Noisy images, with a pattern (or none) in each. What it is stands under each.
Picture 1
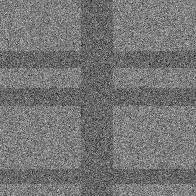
bands of rows crossing bands of columns
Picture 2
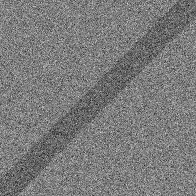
a diagonal band
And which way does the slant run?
bottom left to top right
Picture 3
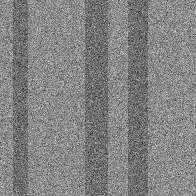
bands of columns
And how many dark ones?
3
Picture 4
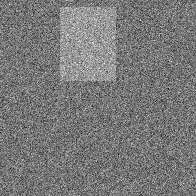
one block
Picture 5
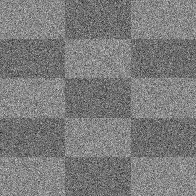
a checkerboard
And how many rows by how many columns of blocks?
5 by 3
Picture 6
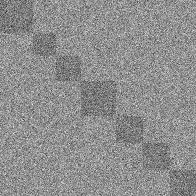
blocks along the diagonal
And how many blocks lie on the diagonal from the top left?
7
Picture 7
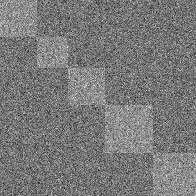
blocks along the diagonal
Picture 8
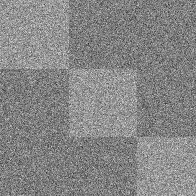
blocks along the diagonal
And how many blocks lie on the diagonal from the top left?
3
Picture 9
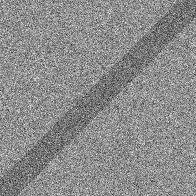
a diagonal band
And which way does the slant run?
bottom left to top right
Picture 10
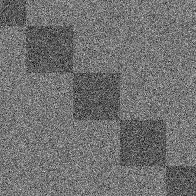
blocks along the diagonal
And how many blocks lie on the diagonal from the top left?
5
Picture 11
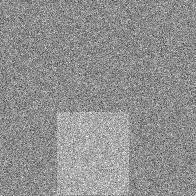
one block
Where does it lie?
bottom middle
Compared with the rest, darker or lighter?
lighter
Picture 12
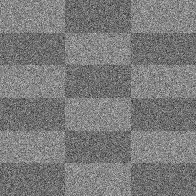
a checkerboard
